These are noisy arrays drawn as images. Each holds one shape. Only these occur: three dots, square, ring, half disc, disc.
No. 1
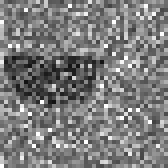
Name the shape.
half disc
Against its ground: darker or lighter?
darker
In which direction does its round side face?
down
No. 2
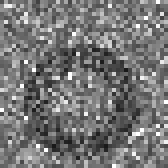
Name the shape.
ring
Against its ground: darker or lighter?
darker
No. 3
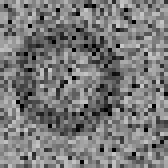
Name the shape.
ring
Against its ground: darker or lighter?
darker
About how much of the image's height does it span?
two thirds
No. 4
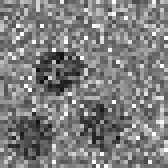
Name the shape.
three dots
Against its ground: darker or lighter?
darker
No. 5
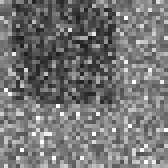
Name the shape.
square
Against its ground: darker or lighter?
darker
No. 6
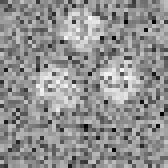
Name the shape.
three dots
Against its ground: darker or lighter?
lighter
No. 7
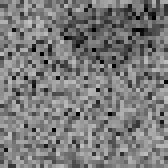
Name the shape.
half disc
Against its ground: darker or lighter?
darker
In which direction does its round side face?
down
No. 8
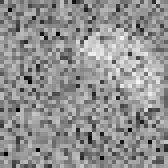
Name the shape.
half disc
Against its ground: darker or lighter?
lighter
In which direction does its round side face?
up and right
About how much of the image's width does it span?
half
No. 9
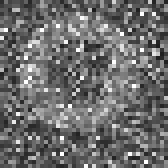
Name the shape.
ring
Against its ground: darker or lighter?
lighter
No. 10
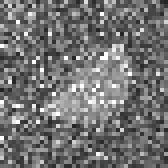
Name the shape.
half disc
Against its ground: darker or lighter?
lighter
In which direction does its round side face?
down and right
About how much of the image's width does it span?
half
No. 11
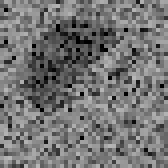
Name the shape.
half disc
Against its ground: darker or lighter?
darker
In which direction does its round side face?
up and left
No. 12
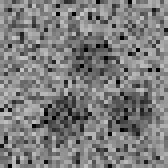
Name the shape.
three dots
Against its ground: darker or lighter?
darker
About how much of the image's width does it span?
two thirds
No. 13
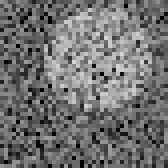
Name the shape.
disc
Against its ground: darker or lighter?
lighter
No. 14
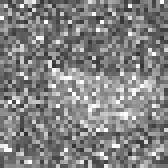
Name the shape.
half disc
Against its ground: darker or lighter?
lighter
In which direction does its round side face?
down
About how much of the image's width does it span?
two thirds
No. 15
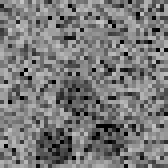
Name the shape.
three dots
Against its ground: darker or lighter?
darker
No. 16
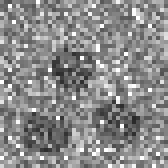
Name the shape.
three dots
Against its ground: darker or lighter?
darker
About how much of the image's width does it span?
two thirds
